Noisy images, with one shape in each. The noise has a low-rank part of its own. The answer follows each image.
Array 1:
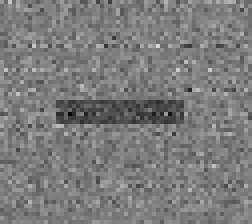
bar
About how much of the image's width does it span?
half
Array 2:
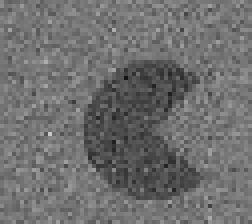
disc with a wedge cut out
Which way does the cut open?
right
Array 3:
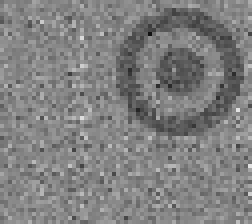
bullseye
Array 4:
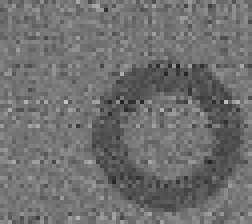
ring
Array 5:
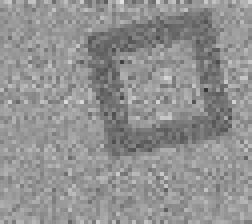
square frame
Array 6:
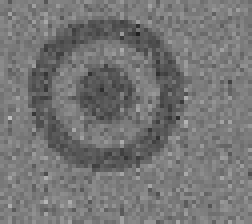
bullseye
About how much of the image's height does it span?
two thirds
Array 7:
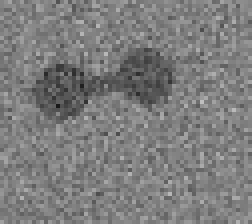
dumbbell
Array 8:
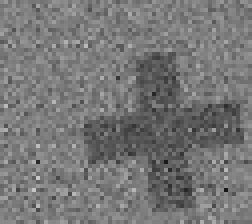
cross
